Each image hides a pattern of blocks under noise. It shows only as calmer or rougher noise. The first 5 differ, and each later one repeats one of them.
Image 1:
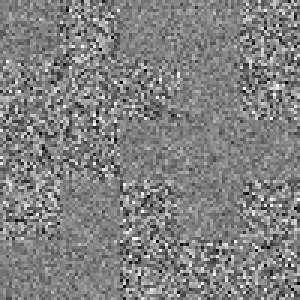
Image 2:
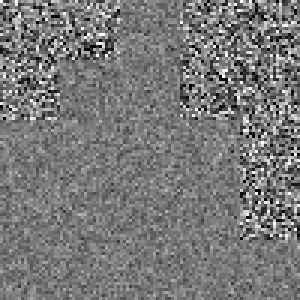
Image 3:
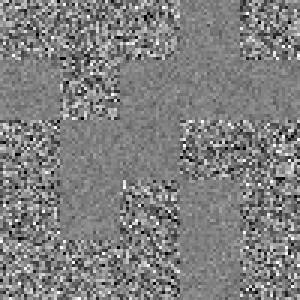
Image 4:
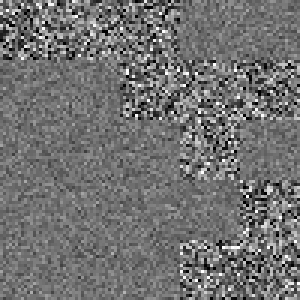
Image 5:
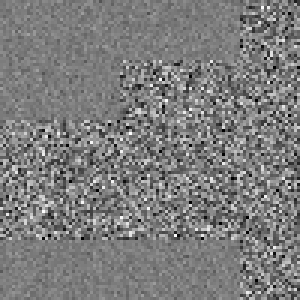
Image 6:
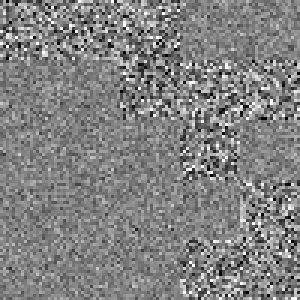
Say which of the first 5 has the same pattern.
4
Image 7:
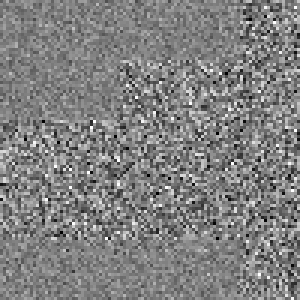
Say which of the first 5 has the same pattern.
5
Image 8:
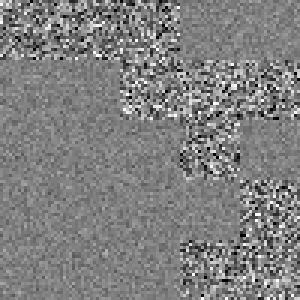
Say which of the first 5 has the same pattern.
4
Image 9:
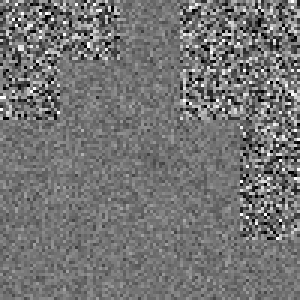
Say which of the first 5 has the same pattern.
2
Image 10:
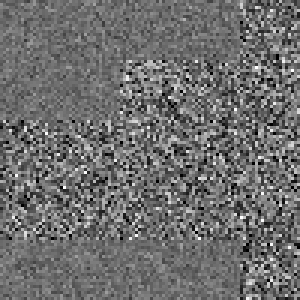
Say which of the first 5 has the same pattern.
5
